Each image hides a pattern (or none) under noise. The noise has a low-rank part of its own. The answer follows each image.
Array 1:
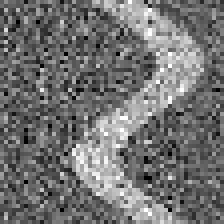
a wavy band
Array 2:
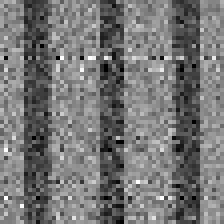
vertical stripes
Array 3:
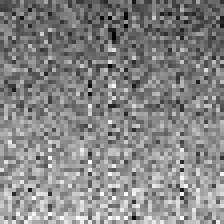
a smooth slope
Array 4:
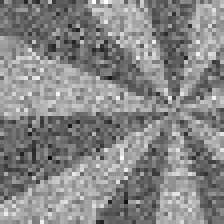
spokes from one point
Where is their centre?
middle right
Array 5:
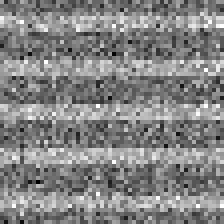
horizontal stripes
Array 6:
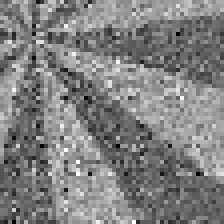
spokes from one point
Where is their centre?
top left
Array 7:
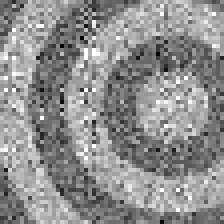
rings round one point
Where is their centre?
middle right
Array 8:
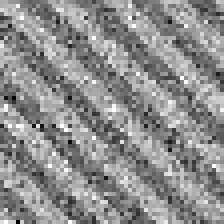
diagonal stripes
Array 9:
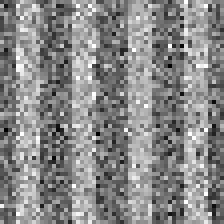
vertical stripes
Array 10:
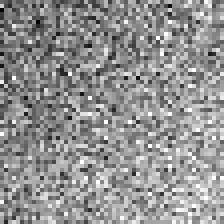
a smooth slope
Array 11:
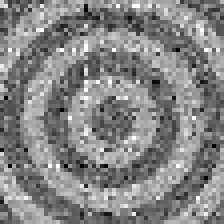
rings round one point
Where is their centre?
centre
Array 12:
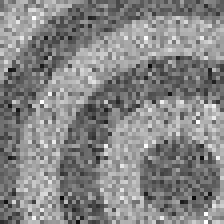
rings round one point
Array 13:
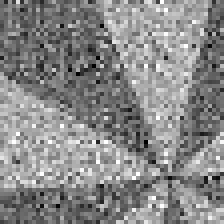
spokes from one point
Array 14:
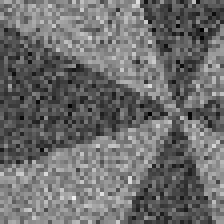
spokes from one point
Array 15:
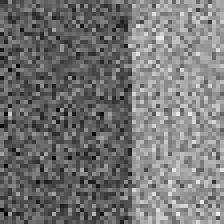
a sharp edge
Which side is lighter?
right
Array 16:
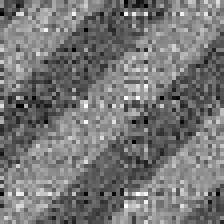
diagonal stripes
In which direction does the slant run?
bottom left to top right
